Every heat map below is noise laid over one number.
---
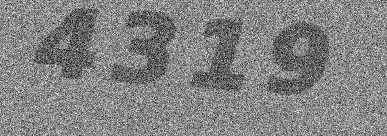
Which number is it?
4319
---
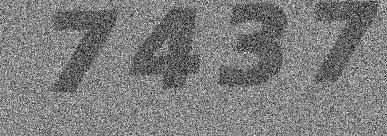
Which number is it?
7437
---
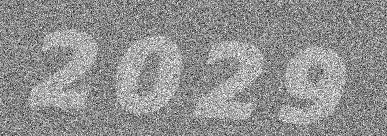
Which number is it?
2029
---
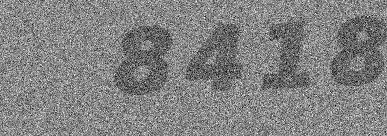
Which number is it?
8418
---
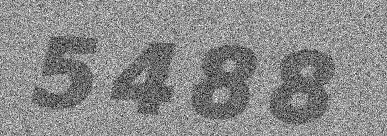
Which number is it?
5488
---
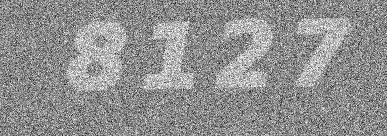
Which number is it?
8127
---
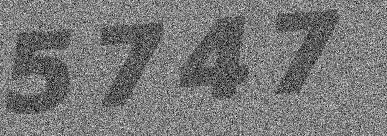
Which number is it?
5747
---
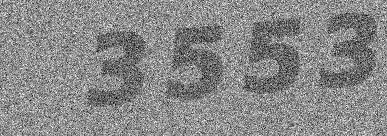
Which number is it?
3553
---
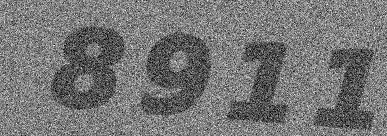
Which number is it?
8911
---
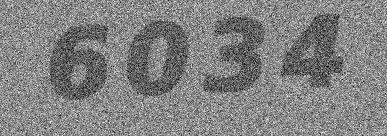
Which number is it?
6034
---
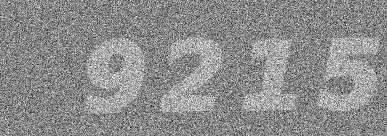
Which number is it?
9215
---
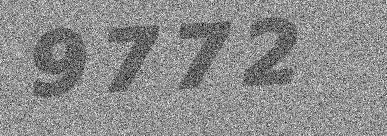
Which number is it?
9772
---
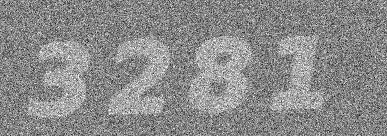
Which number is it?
3281
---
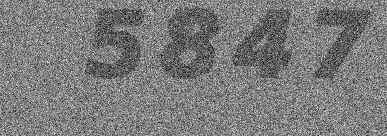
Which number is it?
5847
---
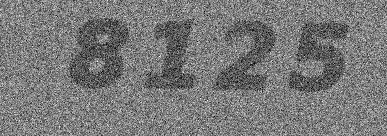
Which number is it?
8125
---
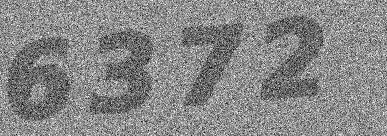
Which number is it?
6372
